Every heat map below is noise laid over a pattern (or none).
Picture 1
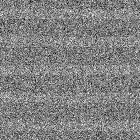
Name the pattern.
horizontal stripes
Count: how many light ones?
5
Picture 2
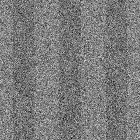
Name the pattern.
vertical stripes
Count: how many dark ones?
3
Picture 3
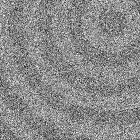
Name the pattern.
rings round one point
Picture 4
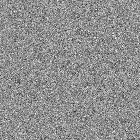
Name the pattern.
only noise
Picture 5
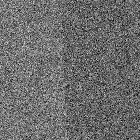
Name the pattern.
a sharp edge
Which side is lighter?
left
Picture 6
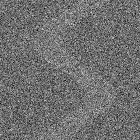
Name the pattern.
a wavy band
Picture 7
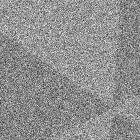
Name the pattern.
spokes from one point
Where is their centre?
bottom right
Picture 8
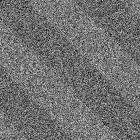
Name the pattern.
diagonal stripes
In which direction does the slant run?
top left to bottom right
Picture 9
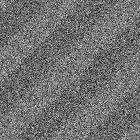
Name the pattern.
diagonal stripes
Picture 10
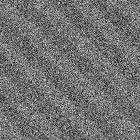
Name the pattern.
diagonal stripes
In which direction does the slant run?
top left to bottom right
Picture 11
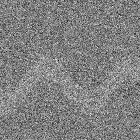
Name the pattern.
a wavy band
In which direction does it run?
left to right
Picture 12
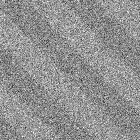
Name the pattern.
diagonal stripes
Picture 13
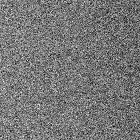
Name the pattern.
a smooth slope
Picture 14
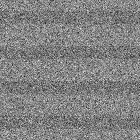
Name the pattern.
horizontal stripes
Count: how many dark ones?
4
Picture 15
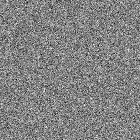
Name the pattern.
only noise
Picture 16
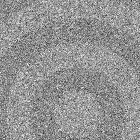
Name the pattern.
rings round one point
